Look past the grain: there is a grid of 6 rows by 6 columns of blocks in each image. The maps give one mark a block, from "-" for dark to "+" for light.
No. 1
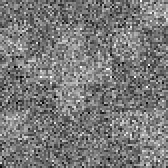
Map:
- - - - - +
+ - + - + -
- + + + - -
- - + - - -
+ - - - + +
- - - - - +
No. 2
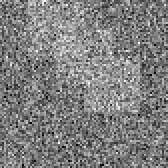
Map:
- + + - - -
- + + + - -
- - + + + -
- - - + + -
- - - - - -
- - - - - -
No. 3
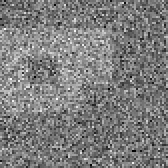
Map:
- - - - - -
+ + + + - -
+ - + + - -
+ + + - - -
- - - - - -
- - - - - -
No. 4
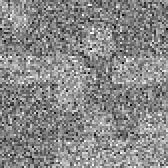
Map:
+ - - - - -
- - - + - -
+ + + - + +
- - + - - -
- - - + - +
- - + + + +
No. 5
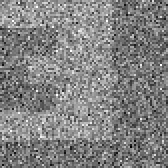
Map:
+ + + + - -
- - + + - -
- + + + - -
- - + + - -
+ + + + - -
- - - - - -
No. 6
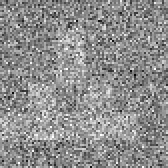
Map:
- - - - - -
- - + - - -
- - + - - -
- + - + - -
+ + + + + -
- - - - - -
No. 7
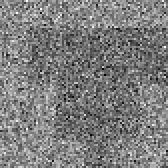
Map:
+ + + + + +
+ - - - - -
+ - - - - -
+ + - - - +
+ + - - - +
+ + + - + +
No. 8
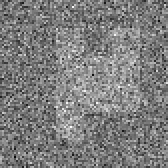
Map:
- - - - - -
- - + - + -
- - + + + -
- - + + + -
- - + - - -
- - - - - -
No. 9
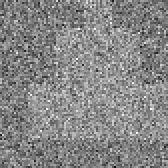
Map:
- - - + - -
- - + + + -
- - + + + -
- + + + + +
- + + + + +
- - - - - -
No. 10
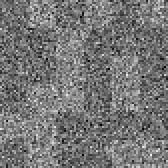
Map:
- + - + - +
- - + - - -
- - + - + -
- + + - + -
+ + - - - -
- + - - + +
